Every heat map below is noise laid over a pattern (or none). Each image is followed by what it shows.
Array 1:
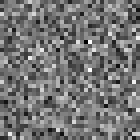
only noise
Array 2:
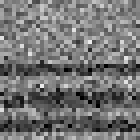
bands of rows
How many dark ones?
3
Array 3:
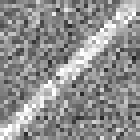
a diagonal band
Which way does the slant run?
bottom left to top right
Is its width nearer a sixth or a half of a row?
a sixth
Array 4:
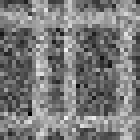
bands of rows crossing bands of columns
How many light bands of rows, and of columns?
2 and 3
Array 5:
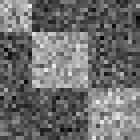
blocks along the diagonal
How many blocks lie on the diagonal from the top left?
3
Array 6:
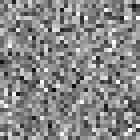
only noise
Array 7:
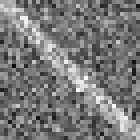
a diagonal band
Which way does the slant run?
top left to bottom right
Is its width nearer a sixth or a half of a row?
a sixth
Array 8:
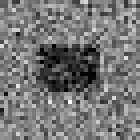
one block
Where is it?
centre
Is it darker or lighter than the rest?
darker
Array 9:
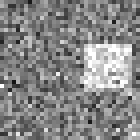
one block
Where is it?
middle right
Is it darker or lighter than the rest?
lighter
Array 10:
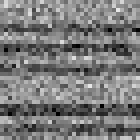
bands of rows
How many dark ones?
5
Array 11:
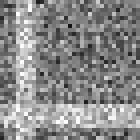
bands of rows crossing bands of columns
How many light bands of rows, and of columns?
1 and 1
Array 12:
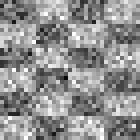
a checkerboard
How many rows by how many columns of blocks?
6 by 4
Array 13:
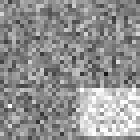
one block
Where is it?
bottom right
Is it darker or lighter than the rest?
lighter
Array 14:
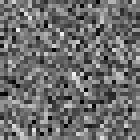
only noise
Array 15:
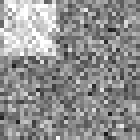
one block
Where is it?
top left
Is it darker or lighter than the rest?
lighter
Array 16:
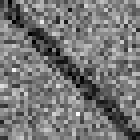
a diagonal band
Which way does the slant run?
top left to bottom right
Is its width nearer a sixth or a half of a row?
a sixth
